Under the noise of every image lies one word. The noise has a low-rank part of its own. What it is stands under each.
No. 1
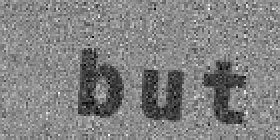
but
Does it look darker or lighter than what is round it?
darker
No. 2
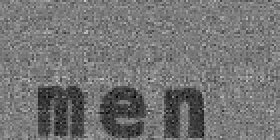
men
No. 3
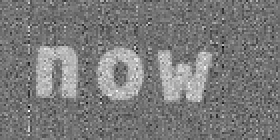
now
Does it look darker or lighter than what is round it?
lighter
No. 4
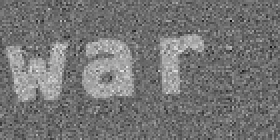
war
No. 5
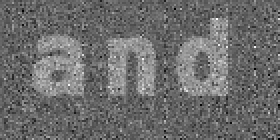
and
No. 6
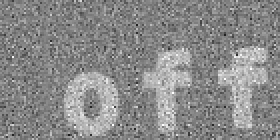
off
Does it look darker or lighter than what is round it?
lighter
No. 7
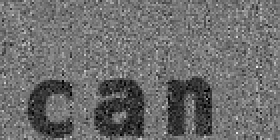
can
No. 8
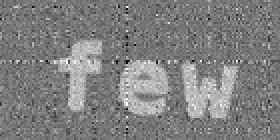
few
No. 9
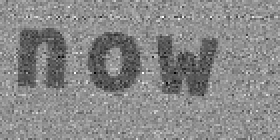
now
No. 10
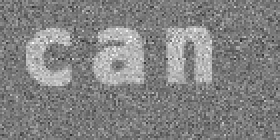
can
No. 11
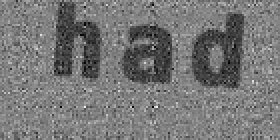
had
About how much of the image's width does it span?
two thirds
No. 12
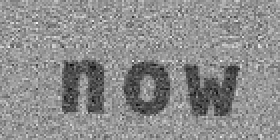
now
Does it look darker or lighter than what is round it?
darker
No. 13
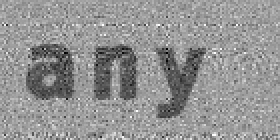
any
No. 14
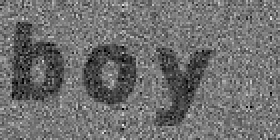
boy
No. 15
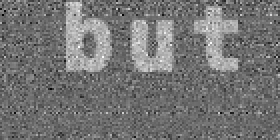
but
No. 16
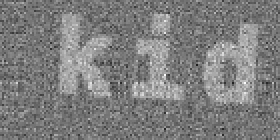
kid
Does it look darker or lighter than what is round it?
lighter
